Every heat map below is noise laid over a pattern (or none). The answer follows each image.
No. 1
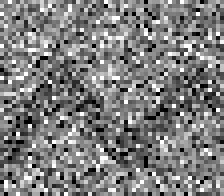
a wavy band
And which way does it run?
left to right
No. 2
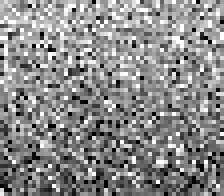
a smooth slope
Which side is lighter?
top
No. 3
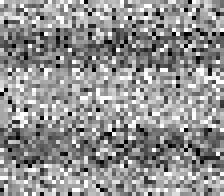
horizontal stripes
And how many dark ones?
2
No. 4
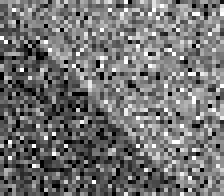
a sharp edge
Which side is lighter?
top right
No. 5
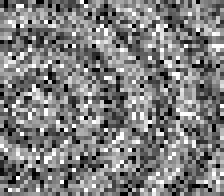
rings round one point
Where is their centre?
middle left
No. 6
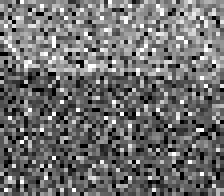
a sharp edge
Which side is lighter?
top
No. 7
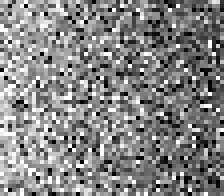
a smooth slope
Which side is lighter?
left
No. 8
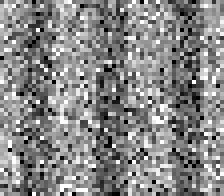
vertical stripes
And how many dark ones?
3
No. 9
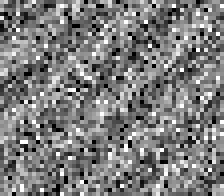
diagonal stripes
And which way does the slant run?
bottom left to top right
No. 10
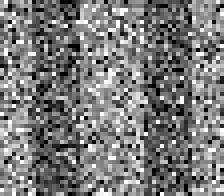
vertical stripes
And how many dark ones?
2
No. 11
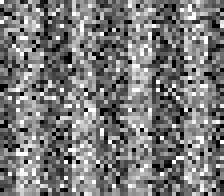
vertical stripes
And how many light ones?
4
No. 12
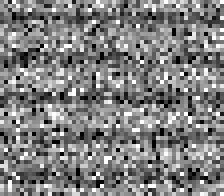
horizontal stripes
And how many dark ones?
5
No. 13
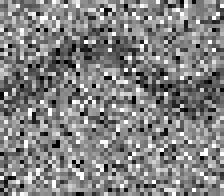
a wavy band
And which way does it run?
left to right
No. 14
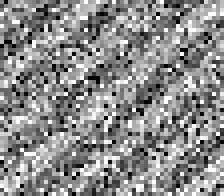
diagonal stripes
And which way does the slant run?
bottom left to top right
